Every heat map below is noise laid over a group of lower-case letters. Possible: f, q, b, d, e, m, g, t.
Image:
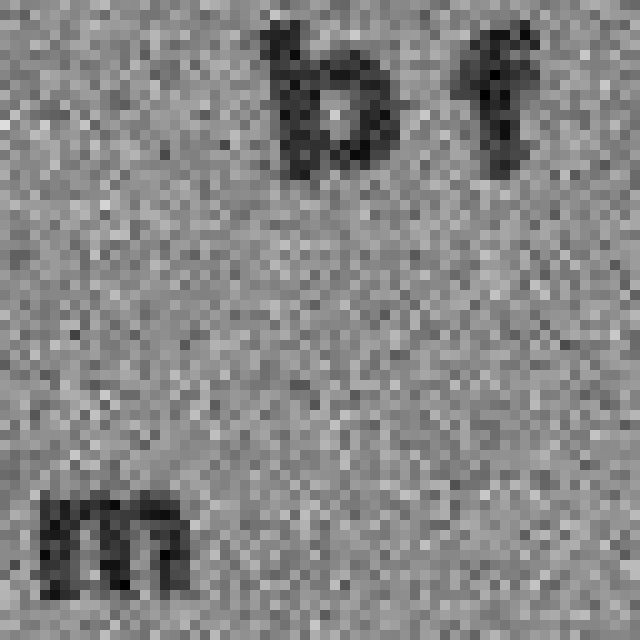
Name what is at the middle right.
nothing
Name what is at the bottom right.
nothing
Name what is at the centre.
nothing
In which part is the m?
bottom left
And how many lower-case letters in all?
3
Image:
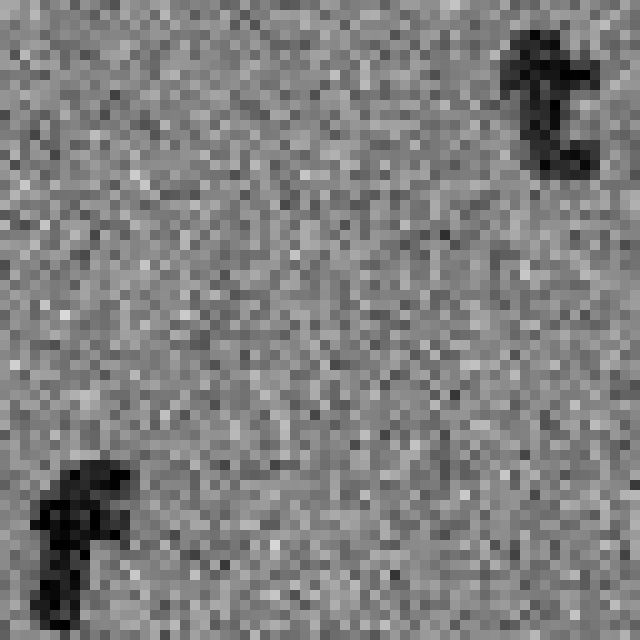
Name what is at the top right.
t
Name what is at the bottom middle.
nothing
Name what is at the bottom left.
f
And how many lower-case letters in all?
2
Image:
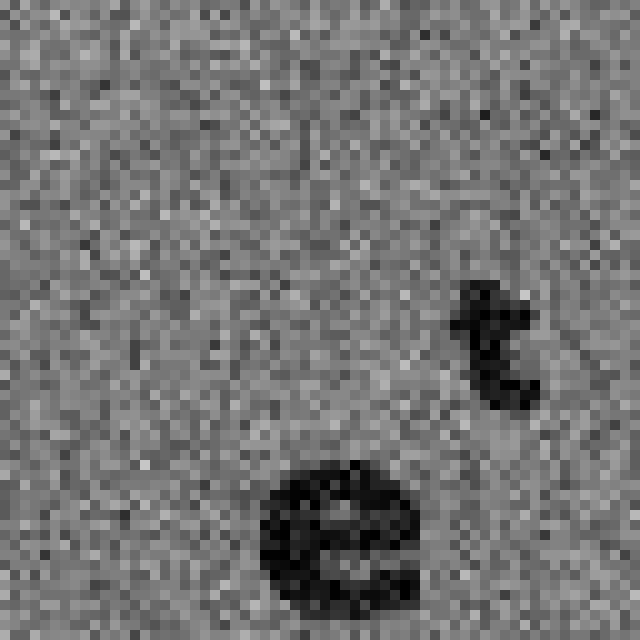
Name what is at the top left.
nothing
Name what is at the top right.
nothing
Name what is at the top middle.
nothing
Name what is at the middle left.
nothing
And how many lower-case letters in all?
2
